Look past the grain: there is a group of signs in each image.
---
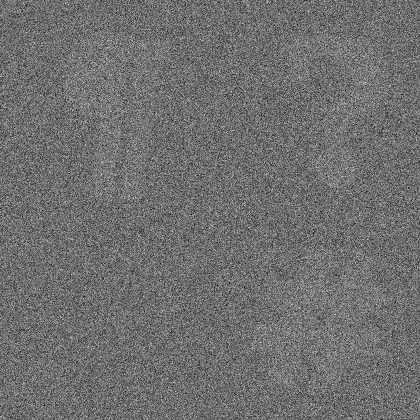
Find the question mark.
top right
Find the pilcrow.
top left
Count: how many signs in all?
3
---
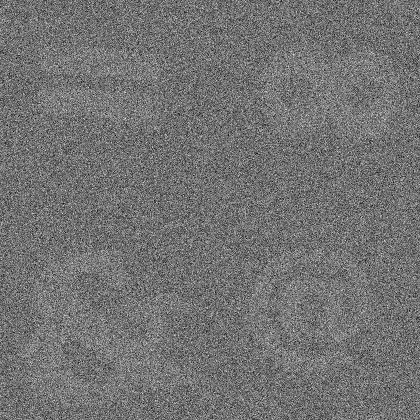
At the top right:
infinity sign
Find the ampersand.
bottom left
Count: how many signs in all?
4
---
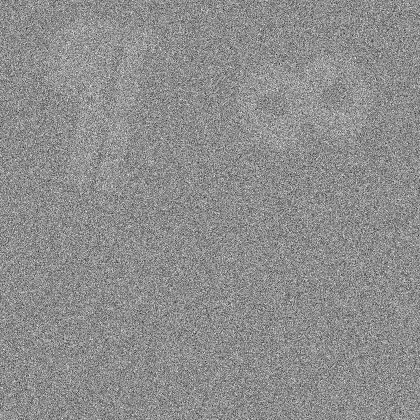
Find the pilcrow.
top left
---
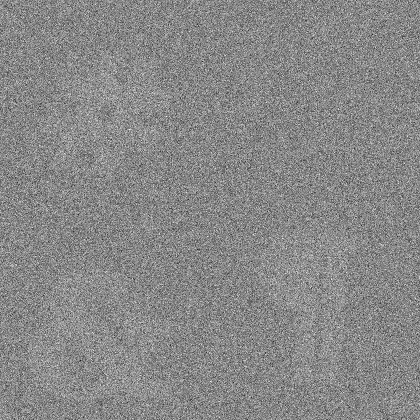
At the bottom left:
ampersand
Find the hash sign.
top left
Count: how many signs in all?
3
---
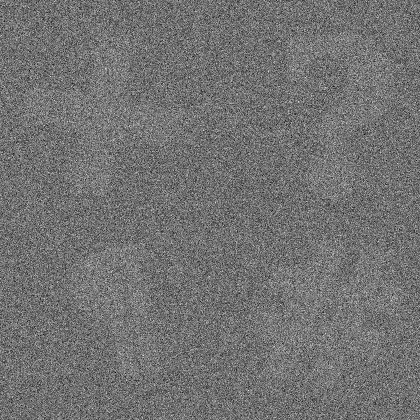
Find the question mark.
top right
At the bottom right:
hash sign
